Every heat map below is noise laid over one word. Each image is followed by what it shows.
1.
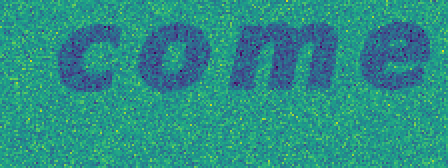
come
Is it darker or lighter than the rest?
darker
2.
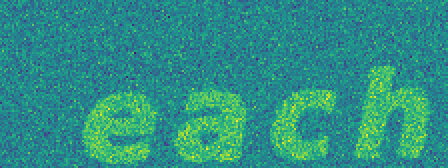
each
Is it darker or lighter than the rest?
lighter
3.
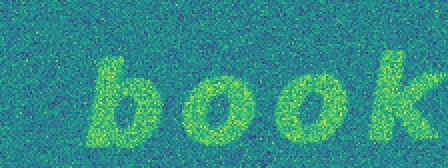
book
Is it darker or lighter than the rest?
lighter
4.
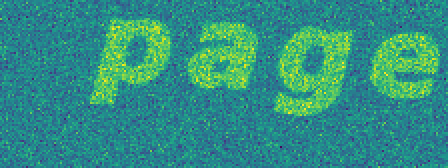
page
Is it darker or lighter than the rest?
lighter
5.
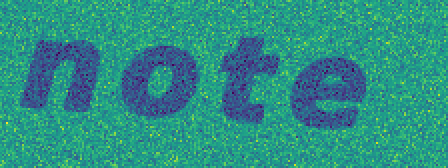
note
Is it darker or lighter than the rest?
darker
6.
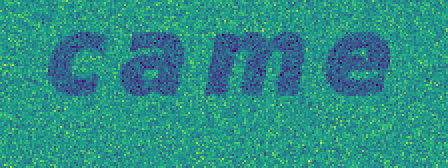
came
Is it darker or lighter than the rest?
darker
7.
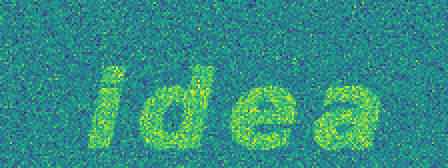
idea
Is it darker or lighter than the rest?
lighter
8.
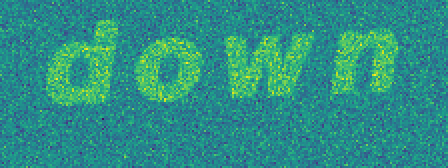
down
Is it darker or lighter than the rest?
lighter
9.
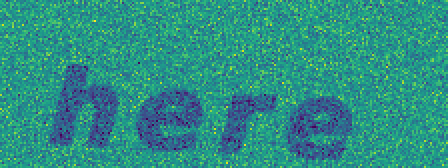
here
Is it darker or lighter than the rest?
darker
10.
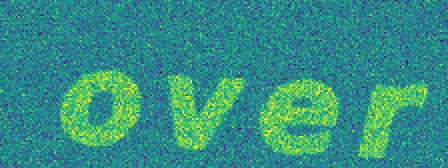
over
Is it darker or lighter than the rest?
lighter
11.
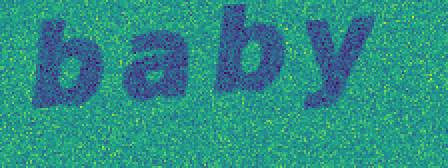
baby
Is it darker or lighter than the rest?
darker
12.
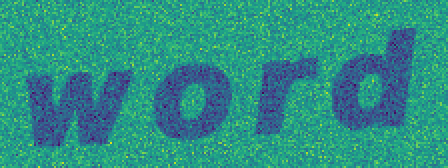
word
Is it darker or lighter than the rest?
darker
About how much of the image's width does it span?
nearly all
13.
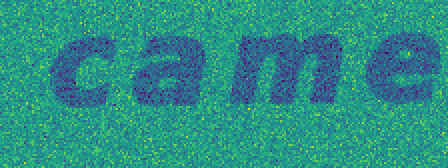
came
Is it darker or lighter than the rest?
darker
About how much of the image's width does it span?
nearly all
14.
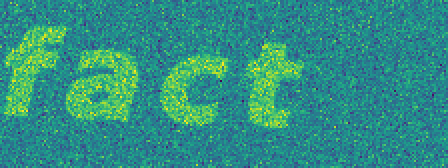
fact
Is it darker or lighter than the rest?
lighter
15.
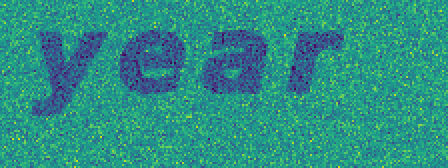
year
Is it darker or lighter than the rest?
darker
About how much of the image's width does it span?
two thirds
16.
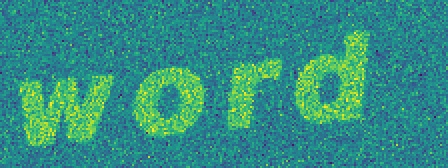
word
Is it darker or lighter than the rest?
lighter
